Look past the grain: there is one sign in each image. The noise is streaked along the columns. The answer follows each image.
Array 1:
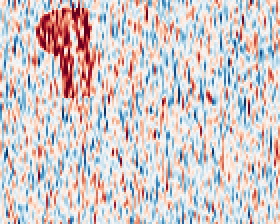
pilcrow
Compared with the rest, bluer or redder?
redder
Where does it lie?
top left
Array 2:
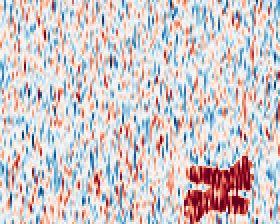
not-equal sign
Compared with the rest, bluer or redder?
redder
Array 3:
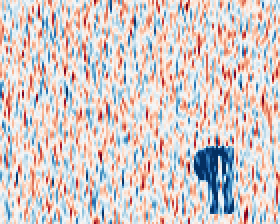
pilcrow
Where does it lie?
bottom right
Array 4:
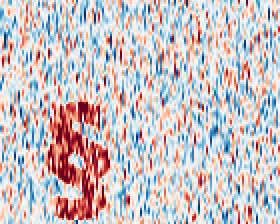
section sign
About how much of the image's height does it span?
half
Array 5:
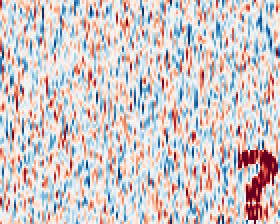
question mark
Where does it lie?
bottom right
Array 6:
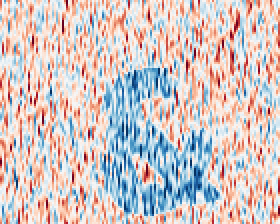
ampersand
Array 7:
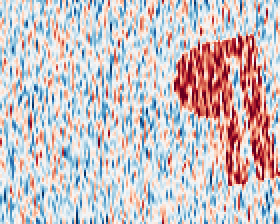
pilcrow
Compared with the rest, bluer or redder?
redder
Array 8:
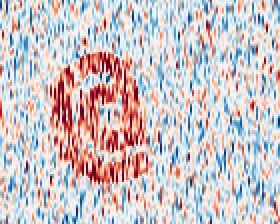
at sign
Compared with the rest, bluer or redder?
redder
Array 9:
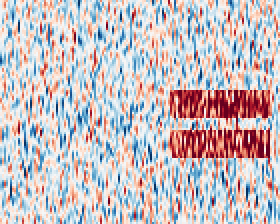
equals sign
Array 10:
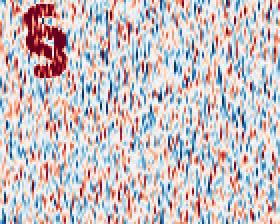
section sign
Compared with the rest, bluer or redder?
redder
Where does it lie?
top left
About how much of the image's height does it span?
a third
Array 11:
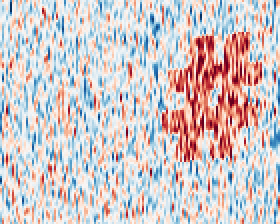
hash sign
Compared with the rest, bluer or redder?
redder
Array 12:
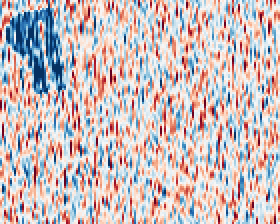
pilcrow
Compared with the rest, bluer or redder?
bluer
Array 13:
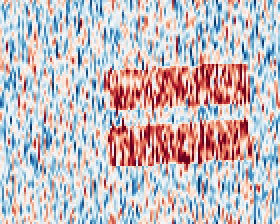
equals sign
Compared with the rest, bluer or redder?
redder
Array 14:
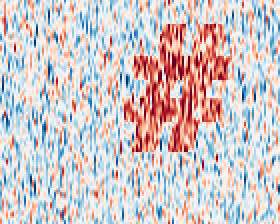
hash sign
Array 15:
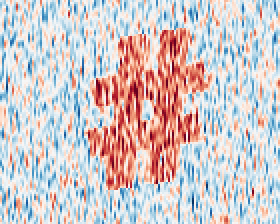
hash sign
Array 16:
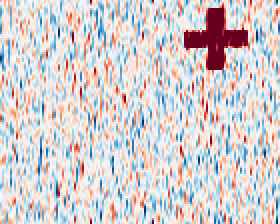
plus sign
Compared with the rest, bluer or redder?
redder
